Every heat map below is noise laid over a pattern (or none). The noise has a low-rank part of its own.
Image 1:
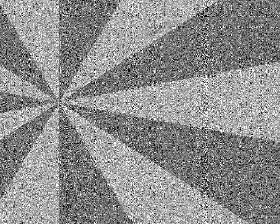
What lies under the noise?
spokes from one point
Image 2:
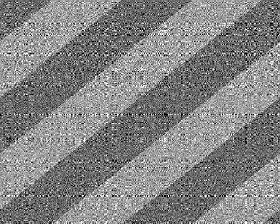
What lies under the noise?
diagonal stripes
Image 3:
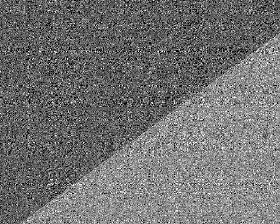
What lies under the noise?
a sharp edge
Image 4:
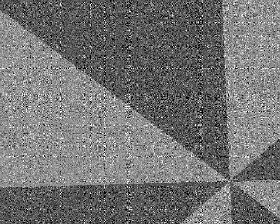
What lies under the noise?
spokes from one point
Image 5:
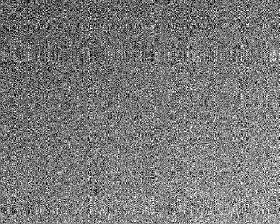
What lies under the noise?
a smooth slope
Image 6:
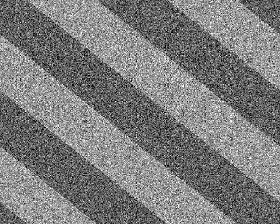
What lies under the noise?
diagonal stripes
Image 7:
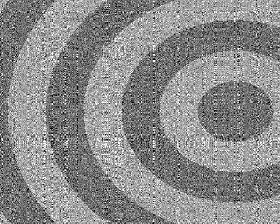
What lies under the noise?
rings round one point
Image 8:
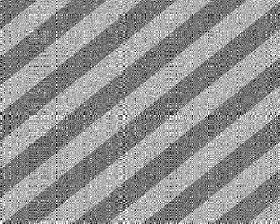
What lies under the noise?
diagonal stripes
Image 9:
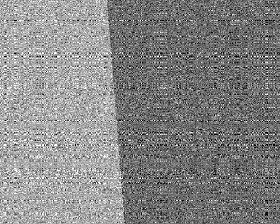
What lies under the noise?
a sharp edge
